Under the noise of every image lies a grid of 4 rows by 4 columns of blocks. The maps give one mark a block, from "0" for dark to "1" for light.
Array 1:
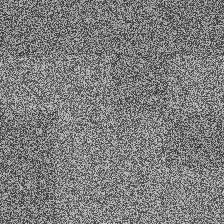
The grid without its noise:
0000
1101
0110
0111
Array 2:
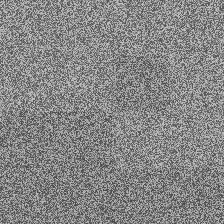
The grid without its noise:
1111
1101
0011
0000
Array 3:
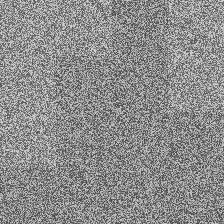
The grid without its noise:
1101
1001
1000
0000
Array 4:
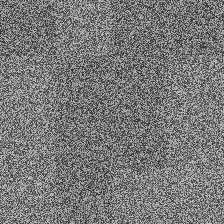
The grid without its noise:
0100
1001
1001
1011
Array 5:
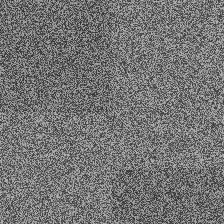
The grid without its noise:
0011
0011
1111
1100
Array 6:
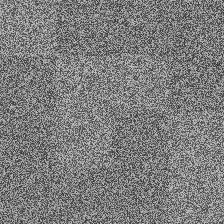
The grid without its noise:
1000
0110
0101
0001
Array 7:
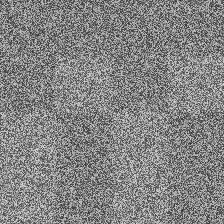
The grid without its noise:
0000
0101
1010
1010
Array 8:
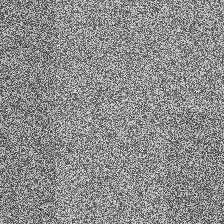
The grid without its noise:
0111
0111
0110
0110
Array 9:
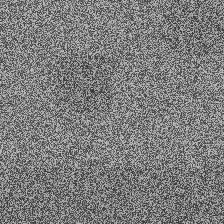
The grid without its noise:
1110
1011
1111
0000
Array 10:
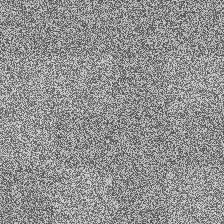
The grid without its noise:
0000
1101
1000
0101
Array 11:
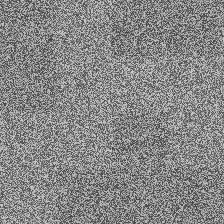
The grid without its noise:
0100
0111
1101
1000
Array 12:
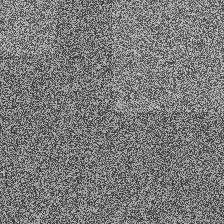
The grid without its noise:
1011
0011
0000
0000
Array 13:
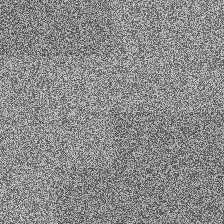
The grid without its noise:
0011
1111
1100
1000
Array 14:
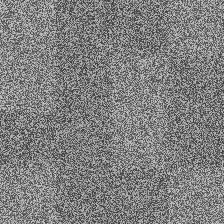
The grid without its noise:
1001
1010
0010
1001
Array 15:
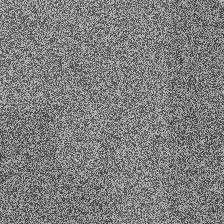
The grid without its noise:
1110
1110
0110
0010
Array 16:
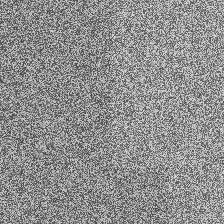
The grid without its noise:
0011
0011
0011
0001
